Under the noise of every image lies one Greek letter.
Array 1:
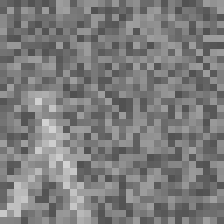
lambda
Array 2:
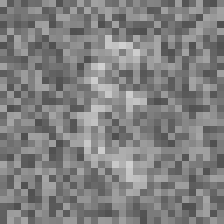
xi
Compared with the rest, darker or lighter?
lighter
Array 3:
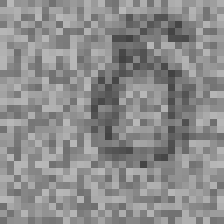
delta
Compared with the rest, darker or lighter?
darker
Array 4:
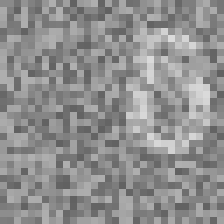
delta
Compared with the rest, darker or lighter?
lighter
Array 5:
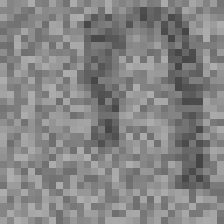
eta
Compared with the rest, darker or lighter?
darker
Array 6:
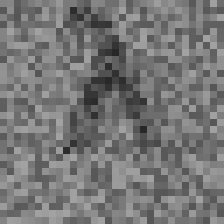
lambda
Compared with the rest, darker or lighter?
darker
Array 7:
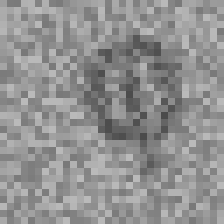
phi
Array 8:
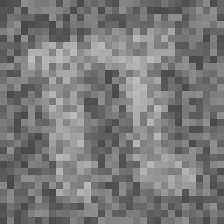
pi
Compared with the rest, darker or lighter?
lighter
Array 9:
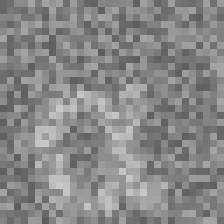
alpha
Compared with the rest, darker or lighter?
lighter
